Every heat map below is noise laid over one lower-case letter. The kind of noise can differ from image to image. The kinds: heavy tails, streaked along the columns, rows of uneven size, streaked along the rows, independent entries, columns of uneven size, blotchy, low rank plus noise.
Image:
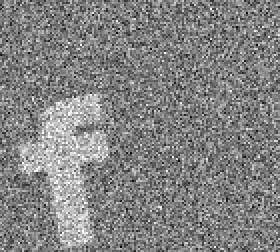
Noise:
independent entries
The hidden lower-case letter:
f
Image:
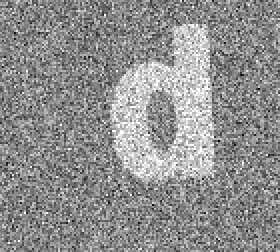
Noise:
independent entries
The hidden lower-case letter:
d
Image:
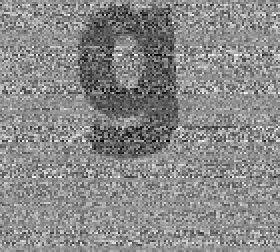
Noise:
rows of uneven size
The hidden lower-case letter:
g
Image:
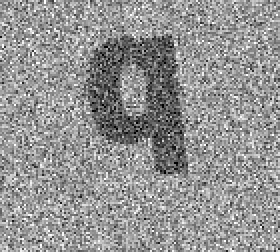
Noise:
independent entries
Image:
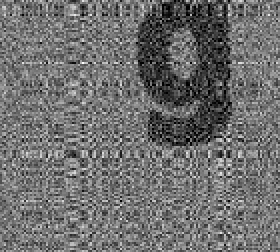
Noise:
low rank plus noise
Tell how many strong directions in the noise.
one
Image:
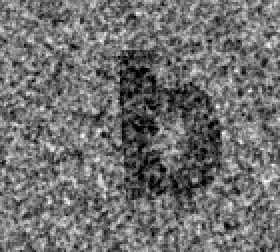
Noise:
blotchy
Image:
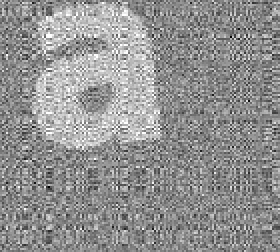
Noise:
low rank plus noise
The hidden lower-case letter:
a
